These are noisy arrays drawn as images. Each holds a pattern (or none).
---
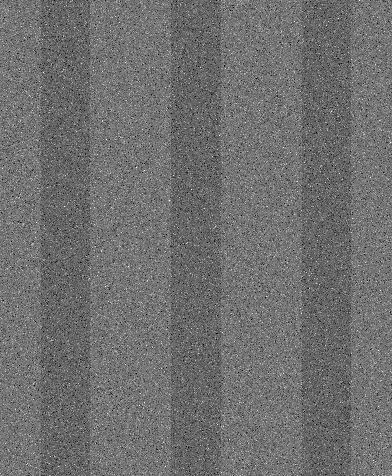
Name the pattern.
vertical stripes
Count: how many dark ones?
3
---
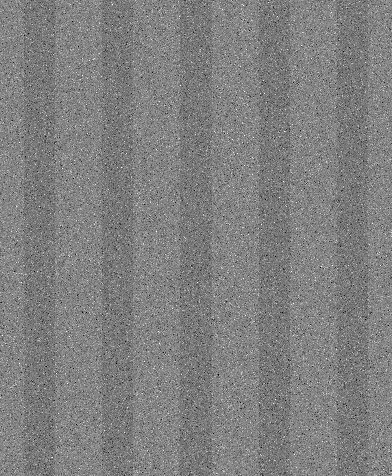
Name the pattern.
vertical stripes
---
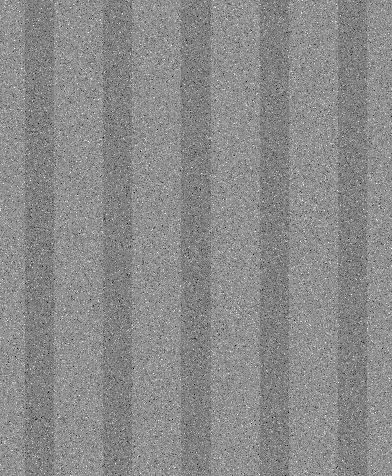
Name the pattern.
vertical stripes
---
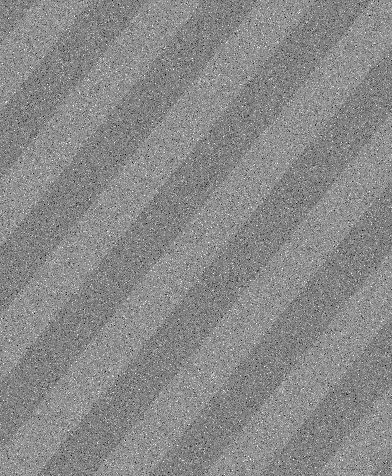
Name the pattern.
diagonal stripes
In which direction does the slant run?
bottom left to top right
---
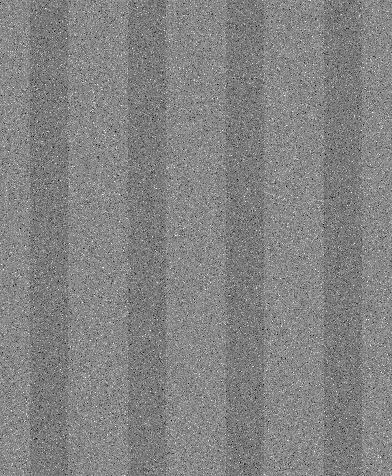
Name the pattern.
vertical stripes
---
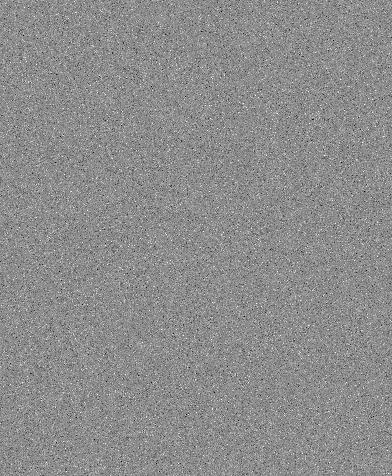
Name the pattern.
only noise
